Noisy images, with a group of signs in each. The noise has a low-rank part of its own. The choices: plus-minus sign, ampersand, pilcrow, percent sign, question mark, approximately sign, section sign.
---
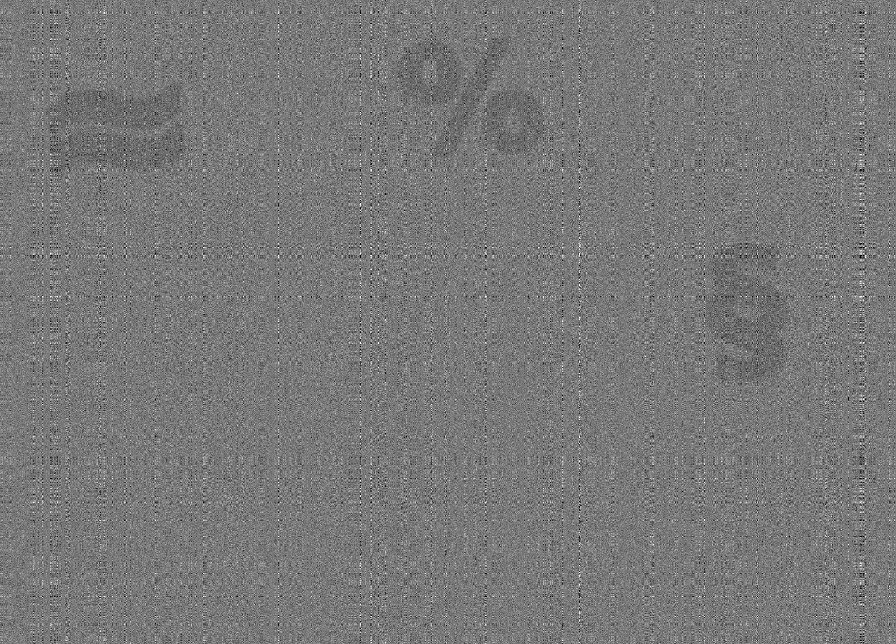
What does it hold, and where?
top left: approximately sign; top middle: percent sign; middle right: section sign
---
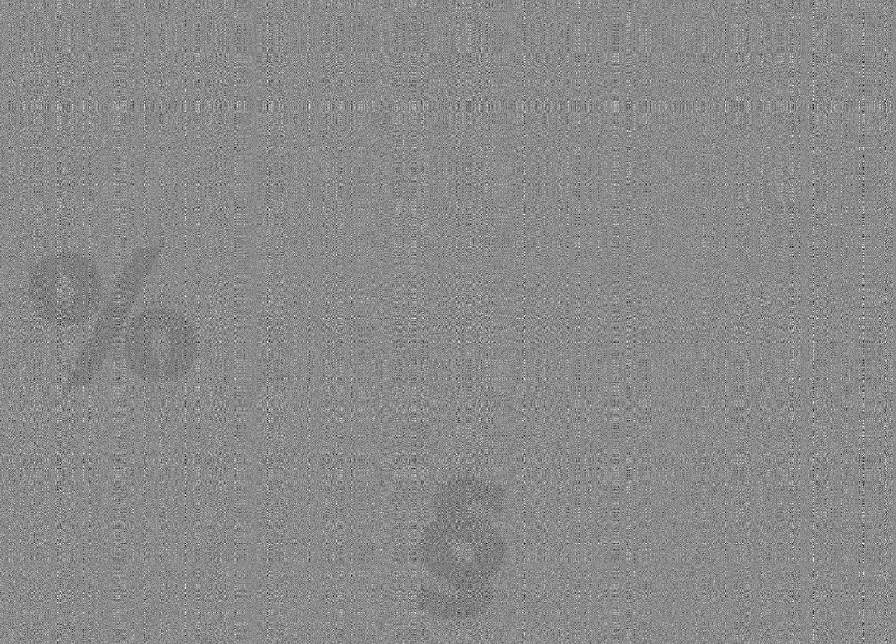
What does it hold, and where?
middle left: percent sign; bottom middle: section sign
